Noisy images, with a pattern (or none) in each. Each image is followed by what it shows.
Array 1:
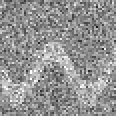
a wavy band
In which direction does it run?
left to right
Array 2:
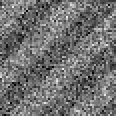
diagonal stripes
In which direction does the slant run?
bottom left to top right
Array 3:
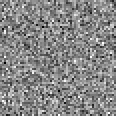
only noise
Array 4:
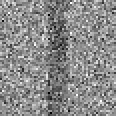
one vertical stripe
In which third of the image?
middle
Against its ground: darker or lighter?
darker
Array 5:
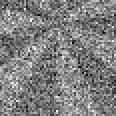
spokes from one point
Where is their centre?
top middle
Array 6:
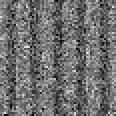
vertical stripes
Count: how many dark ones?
5
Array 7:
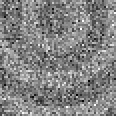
rings round one point
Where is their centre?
top middle
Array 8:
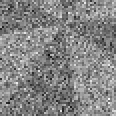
spokes from one point
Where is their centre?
top middle
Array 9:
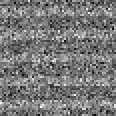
horizontal stripes
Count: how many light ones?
5
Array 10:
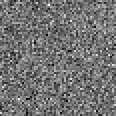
only noise
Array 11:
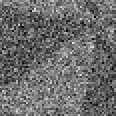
spokes from one point
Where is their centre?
top right
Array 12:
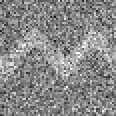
a wavy band
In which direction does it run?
left to right
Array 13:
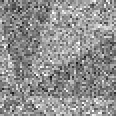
spokes from one point
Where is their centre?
bottom left
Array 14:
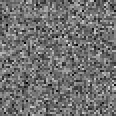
only noise
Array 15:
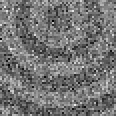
rings round one point
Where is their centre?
top middle
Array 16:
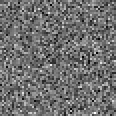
only noise
